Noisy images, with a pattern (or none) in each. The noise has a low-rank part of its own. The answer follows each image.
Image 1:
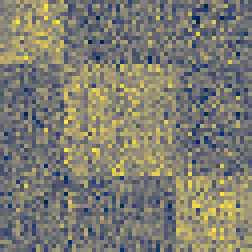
blocks along the diagonal
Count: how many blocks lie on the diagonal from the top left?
3
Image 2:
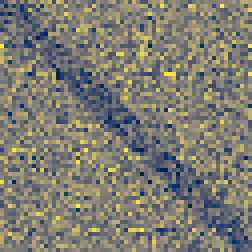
a diagonal band
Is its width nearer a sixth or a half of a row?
a sixth
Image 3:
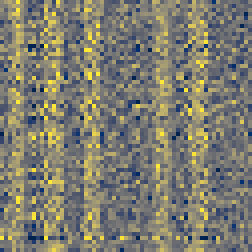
bands of columns
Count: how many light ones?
5
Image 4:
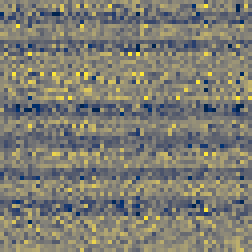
bands of rows
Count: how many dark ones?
6
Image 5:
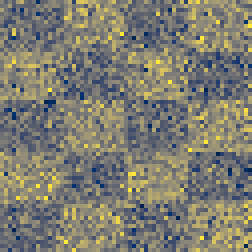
a checkerboard
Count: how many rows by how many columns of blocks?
5 by 4
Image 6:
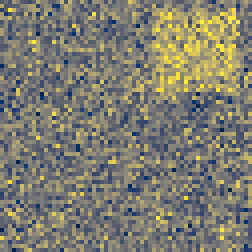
one block
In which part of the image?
top right
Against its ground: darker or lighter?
lighter
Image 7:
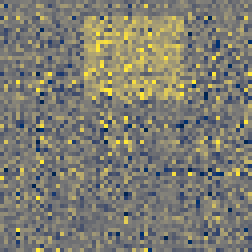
one block
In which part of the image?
top middle
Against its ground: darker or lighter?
lighter
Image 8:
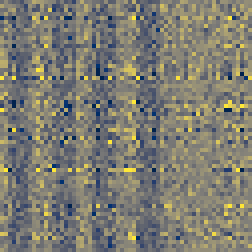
bands of columns
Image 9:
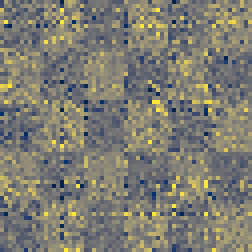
a checkerboard
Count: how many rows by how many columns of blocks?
5 by 6
